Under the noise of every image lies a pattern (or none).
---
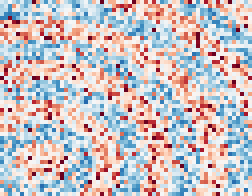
rings round one point
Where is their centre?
bottom left
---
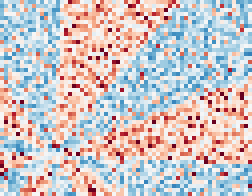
spokes from one point
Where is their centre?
bottom left
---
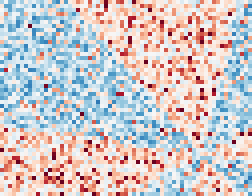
spokes from one point
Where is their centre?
bottom right
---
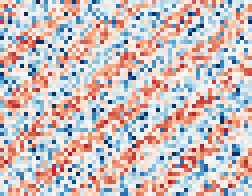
diagonal stripes
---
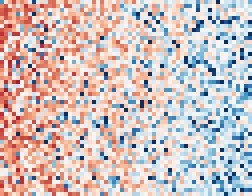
a smooth slope
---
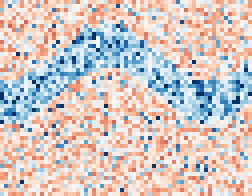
a wavy band
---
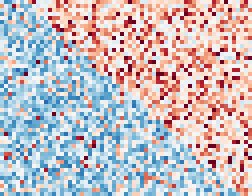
a sharp edge
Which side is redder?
top right
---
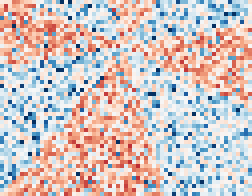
spokes from one point
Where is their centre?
top middle
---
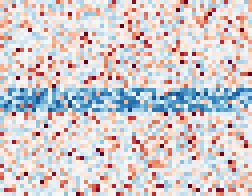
one horizontal stripe
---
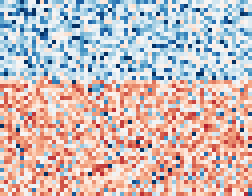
a sharp edge
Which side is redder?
bottom
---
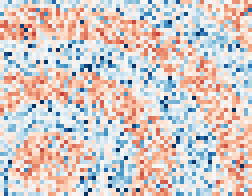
rings round one point
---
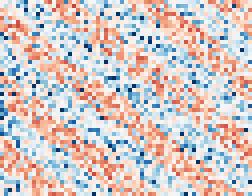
diagonal stripes
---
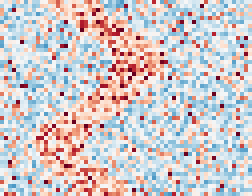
a wavy band
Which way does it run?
top to bottom
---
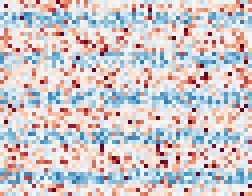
horizontal stripes
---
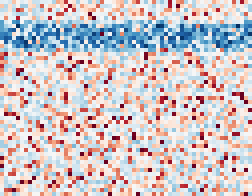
one horizontal stripe
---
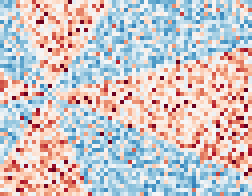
spokes from one point
